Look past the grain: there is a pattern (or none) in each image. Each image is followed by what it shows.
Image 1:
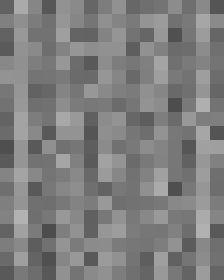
vertical stripes
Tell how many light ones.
5
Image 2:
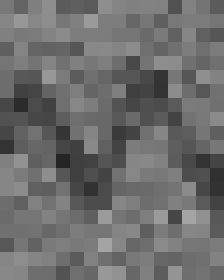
a wavy band
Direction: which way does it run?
left to right
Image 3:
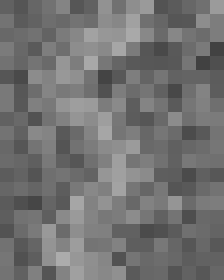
a wavy band
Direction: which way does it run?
top to bottom
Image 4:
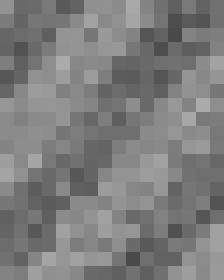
diagonal stripes
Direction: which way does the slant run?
bottom left to top right
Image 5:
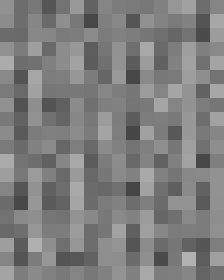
vertical stripes
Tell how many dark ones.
6
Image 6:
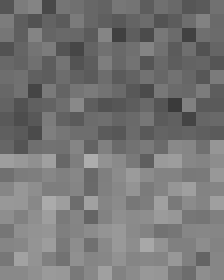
a sharp edge
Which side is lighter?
bottom
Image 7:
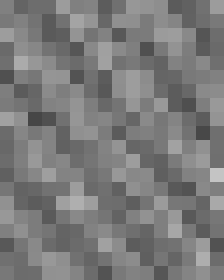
diagonal stripes
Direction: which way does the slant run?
top left to bottom right
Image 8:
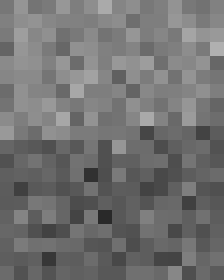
a sharp edge
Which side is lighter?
top
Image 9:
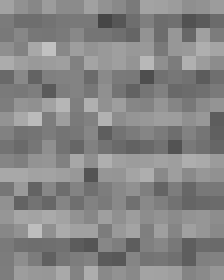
horizontal stripes
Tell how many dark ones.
5
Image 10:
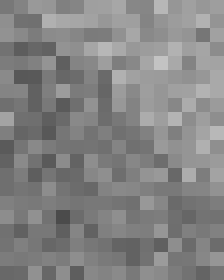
a sharp edge
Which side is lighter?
top right
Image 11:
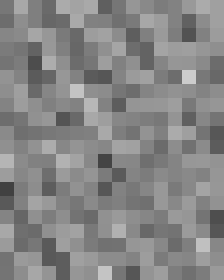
diagonal stripes
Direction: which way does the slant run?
top left to bottom right
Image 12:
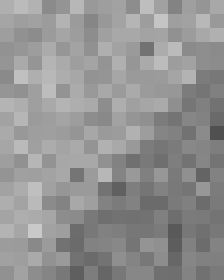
a sharp edge
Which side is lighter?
top left
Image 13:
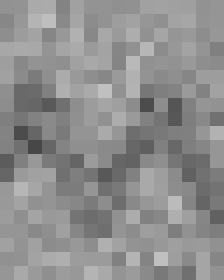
a wavy band
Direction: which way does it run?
left to right
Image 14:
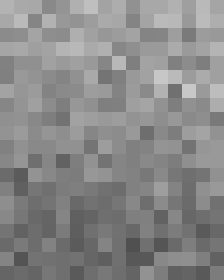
a smooth slope
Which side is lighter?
top
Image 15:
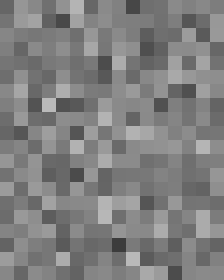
only noise
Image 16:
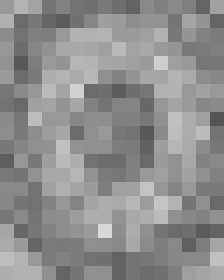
rings round one point
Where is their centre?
centre
